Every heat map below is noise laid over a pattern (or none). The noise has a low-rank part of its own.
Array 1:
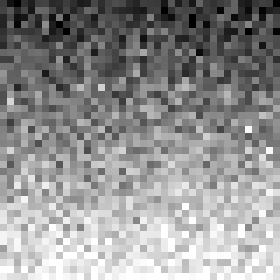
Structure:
a smooth slope
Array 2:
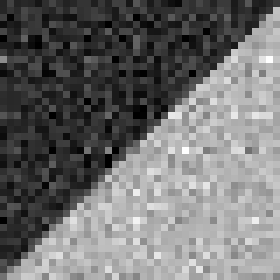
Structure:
a sharp edge
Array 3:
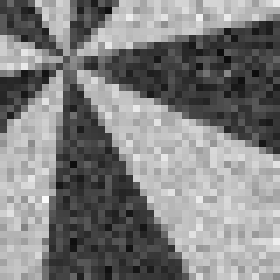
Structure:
spokes from one point
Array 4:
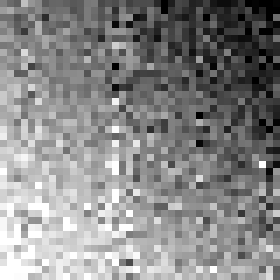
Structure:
a smooth slope
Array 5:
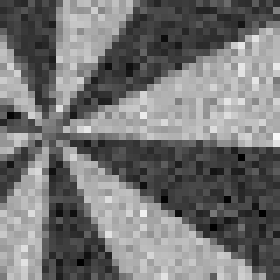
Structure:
spokes from one point
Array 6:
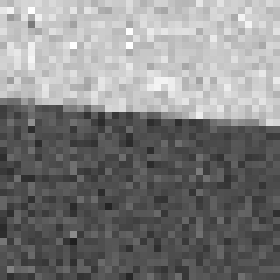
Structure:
a sharp edge
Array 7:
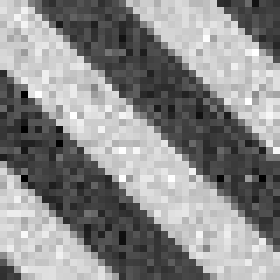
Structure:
diagonal stripes
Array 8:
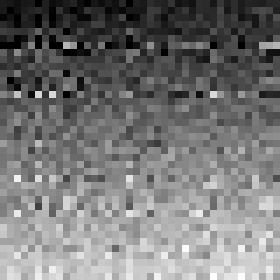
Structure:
a smooth slope
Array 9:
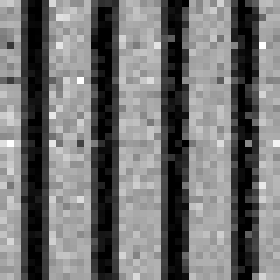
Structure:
vertical stripes
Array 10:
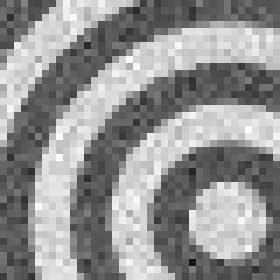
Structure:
rings round one point
